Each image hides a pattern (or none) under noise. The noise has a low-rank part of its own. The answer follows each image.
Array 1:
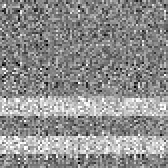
bands of rows
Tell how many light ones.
2
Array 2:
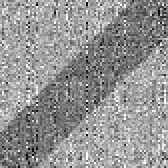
a diagonal band
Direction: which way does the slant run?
bottom left to top right
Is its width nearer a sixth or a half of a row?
a half
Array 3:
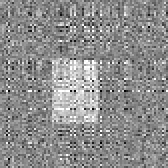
one block
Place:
centre
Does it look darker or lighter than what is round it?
lighter
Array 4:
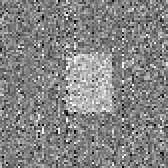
one block
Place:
centre
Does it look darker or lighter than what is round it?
lighter
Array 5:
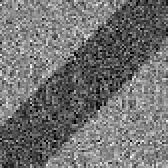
a diagonal band
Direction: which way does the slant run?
bottom left to top right
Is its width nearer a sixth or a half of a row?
a half
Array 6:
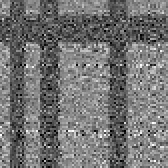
bands of rows crossing bands of columns
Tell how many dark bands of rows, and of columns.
1 and 3
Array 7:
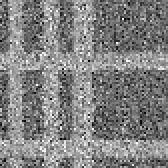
bands of rows crossing bands of columns
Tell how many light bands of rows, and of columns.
2 and 3
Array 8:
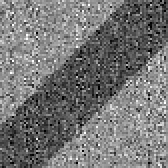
a diagonal band
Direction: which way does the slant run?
bottom left to top right
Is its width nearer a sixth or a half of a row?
a half
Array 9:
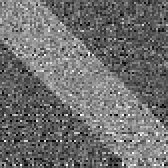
a diagonal band
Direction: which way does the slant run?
top left to bottom right
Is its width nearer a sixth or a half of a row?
a half
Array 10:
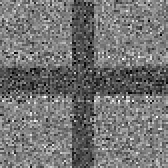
bands of rows crossing bands of columns
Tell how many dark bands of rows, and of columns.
1 and 1
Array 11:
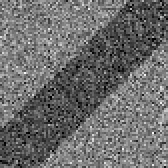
a diagonal band
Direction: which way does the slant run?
bottom left to top right
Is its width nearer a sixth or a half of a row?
a half
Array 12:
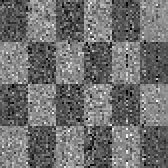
a checkerboard
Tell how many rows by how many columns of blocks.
4 by 6
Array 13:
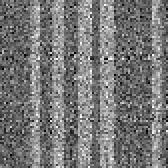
bands of columns
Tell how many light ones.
5
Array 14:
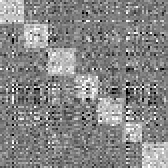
blocks along the diagonal
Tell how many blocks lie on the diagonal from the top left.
7
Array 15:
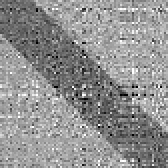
a diagonal band
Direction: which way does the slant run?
top left to bottom right
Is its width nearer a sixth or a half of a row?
a half
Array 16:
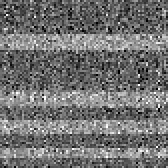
bands of rows
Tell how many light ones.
4
